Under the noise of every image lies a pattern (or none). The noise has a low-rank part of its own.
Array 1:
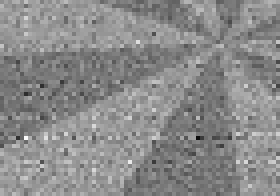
spokes from one point
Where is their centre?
top right
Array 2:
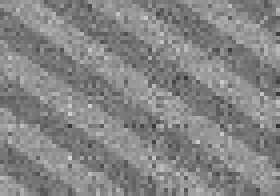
diagonal stripes
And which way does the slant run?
top left to bottom right
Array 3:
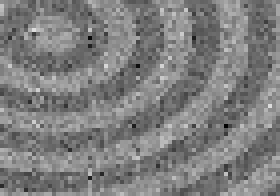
rings round one point
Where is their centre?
top left
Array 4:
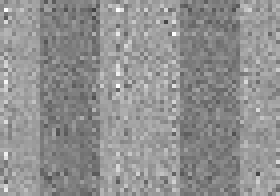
vertical stripes
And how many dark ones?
2
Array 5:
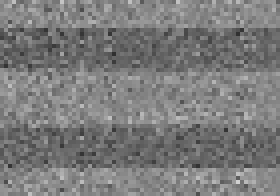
horizontal stripes
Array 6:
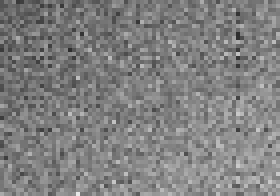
a smooth slope
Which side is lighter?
bottom right
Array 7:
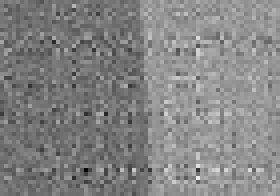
a sharp edge
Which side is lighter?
right
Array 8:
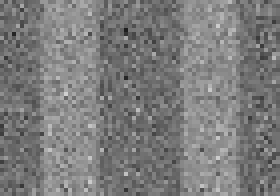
vertical stripes
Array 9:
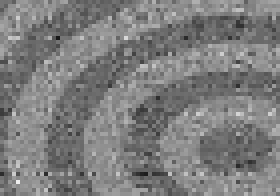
rings round one point
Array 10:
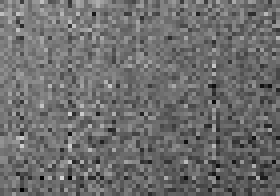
a smooth slope
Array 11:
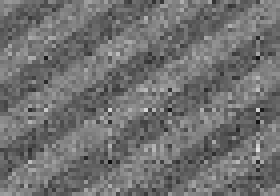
diagonal stripes
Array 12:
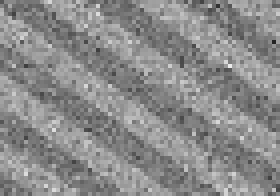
diagonal stripes
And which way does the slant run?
top left to bottom right
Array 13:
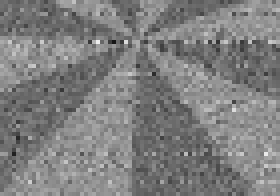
spokes from one point
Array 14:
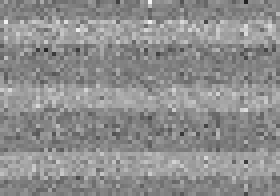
horizontal stripes
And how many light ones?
3
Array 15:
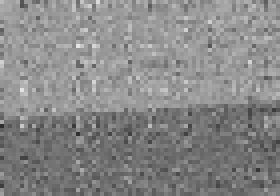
a sharp edge
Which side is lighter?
top
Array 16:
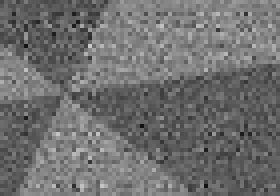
spokes from one point
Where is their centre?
middle left
